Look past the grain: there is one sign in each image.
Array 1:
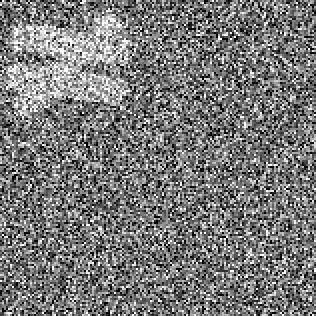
not-equal sign
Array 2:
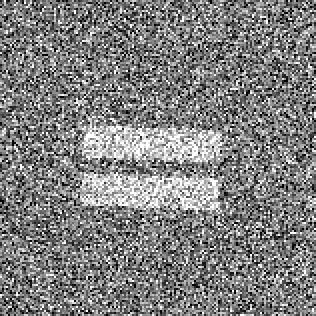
equals sign
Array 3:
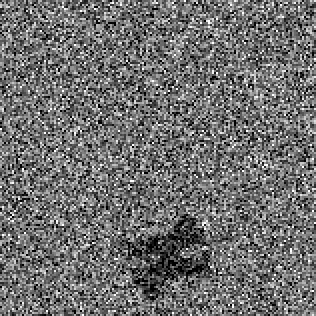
not-equal sign
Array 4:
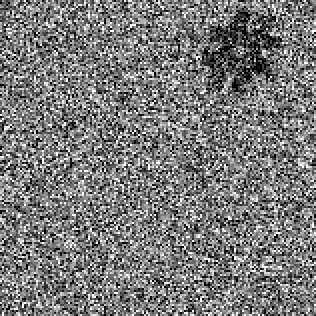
hash sign
